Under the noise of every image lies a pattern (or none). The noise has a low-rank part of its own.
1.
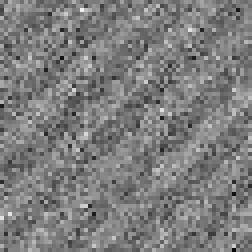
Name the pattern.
diagonal stripes
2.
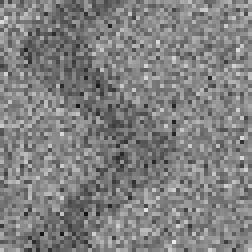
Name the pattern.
a wavy band
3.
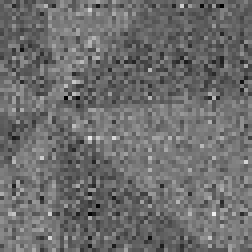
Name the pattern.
spokes from one point
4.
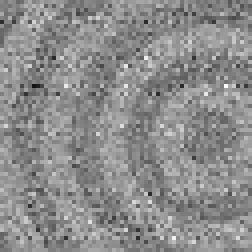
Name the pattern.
rings round one point
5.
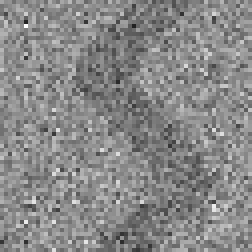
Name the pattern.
a wavy band
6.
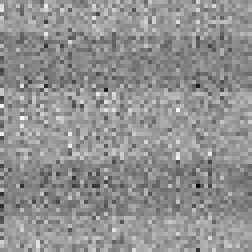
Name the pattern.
horizontal stripes
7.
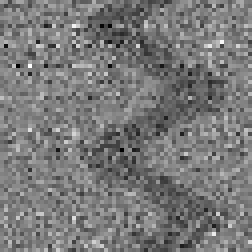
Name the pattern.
a wavy band
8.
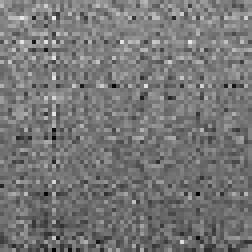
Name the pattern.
a smooth slope
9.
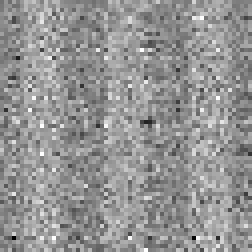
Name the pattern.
vertical stripes
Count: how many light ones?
3
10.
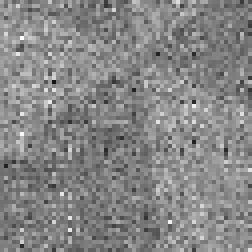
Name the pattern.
spokes from one point
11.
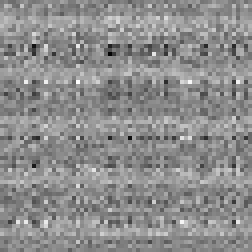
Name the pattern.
horizontal stripes
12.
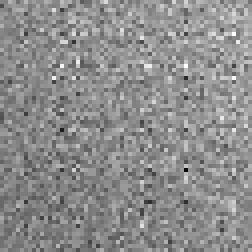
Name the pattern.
a smooth slope
